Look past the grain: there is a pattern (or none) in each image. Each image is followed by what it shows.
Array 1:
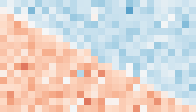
a sharp edge
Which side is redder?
bottom left
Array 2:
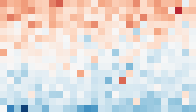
a smooth slope
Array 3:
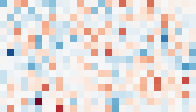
only noise
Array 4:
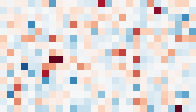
only noise
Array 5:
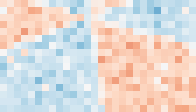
spokes from one point
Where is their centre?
top middle
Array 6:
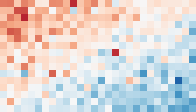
a smooth slope
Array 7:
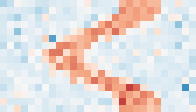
a wavy band
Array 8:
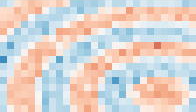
rings round one point
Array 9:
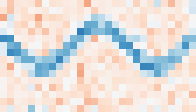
a wavy band
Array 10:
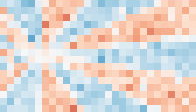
spokes from one point
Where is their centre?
middle left
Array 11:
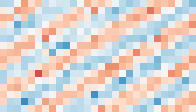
diagonal stripes
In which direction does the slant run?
bottom left to top right
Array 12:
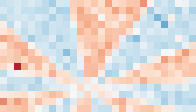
spokes from one point
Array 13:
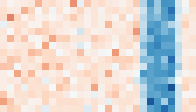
one vertical stripe
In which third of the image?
right
